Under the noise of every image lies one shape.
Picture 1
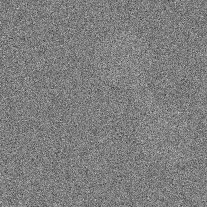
dumbbell
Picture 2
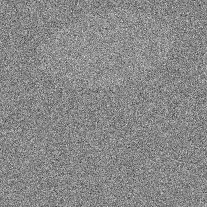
ellipse
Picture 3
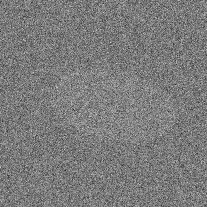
ellipse
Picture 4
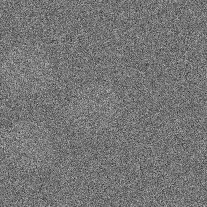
three dots
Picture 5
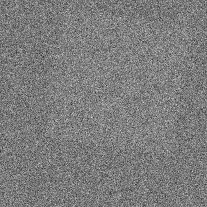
square
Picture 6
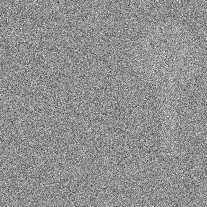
lollipop
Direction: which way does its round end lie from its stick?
up
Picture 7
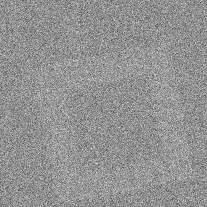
square frame
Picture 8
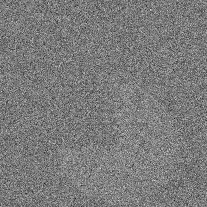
disc with a wedge cut out
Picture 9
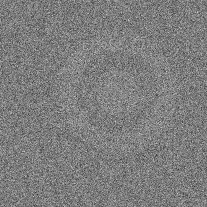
bullseye
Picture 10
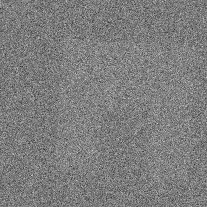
square with a notch
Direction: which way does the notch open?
down
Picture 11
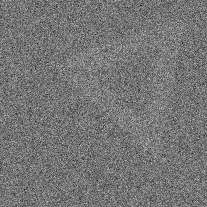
triangle frame
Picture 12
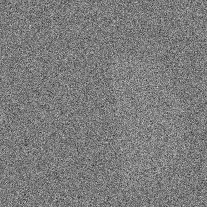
half disc
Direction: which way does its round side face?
right
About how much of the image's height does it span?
two thirds
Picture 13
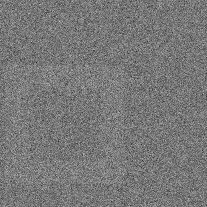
square frame
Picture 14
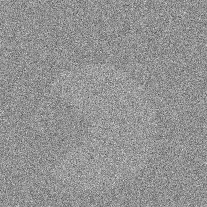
disc with a wedge cut out
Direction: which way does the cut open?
left
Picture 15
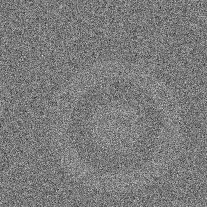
bullseye
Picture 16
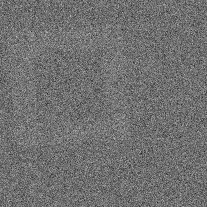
square frame
